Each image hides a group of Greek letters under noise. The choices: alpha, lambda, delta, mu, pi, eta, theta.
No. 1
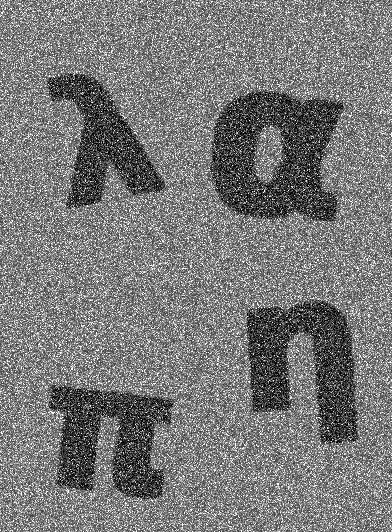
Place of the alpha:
top right
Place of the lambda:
top left
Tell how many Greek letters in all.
4
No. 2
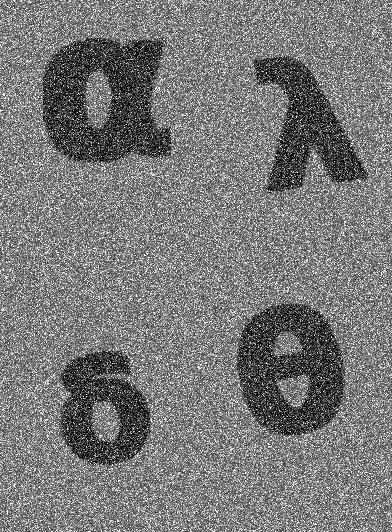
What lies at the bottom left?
delta
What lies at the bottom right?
theta
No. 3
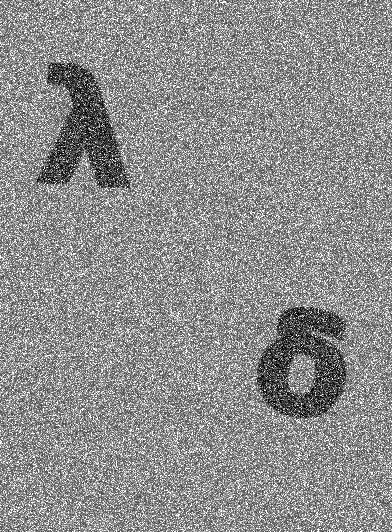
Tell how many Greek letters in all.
2
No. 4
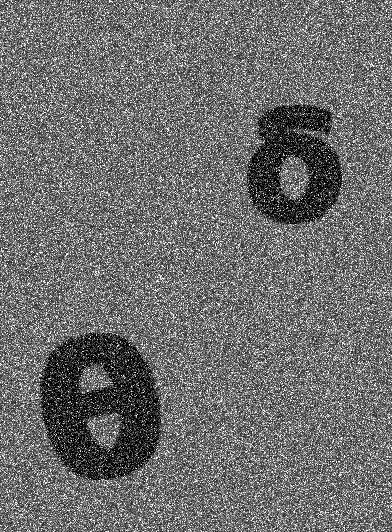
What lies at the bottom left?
theta
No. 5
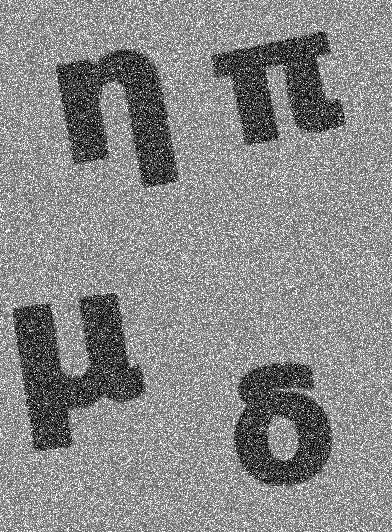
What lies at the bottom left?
mu
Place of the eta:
top left
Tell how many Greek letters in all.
4
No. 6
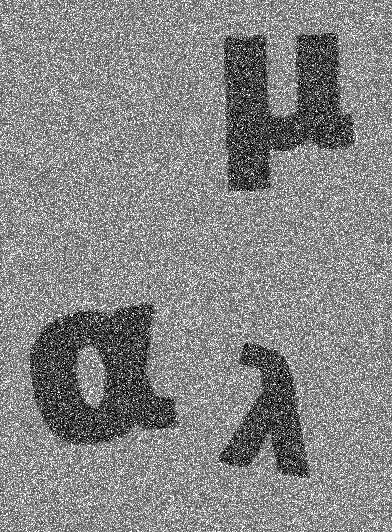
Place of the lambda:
bottom right
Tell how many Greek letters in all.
3
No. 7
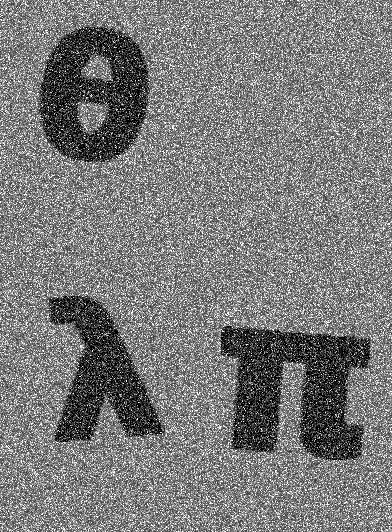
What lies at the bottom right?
pi
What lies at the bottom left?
lambda
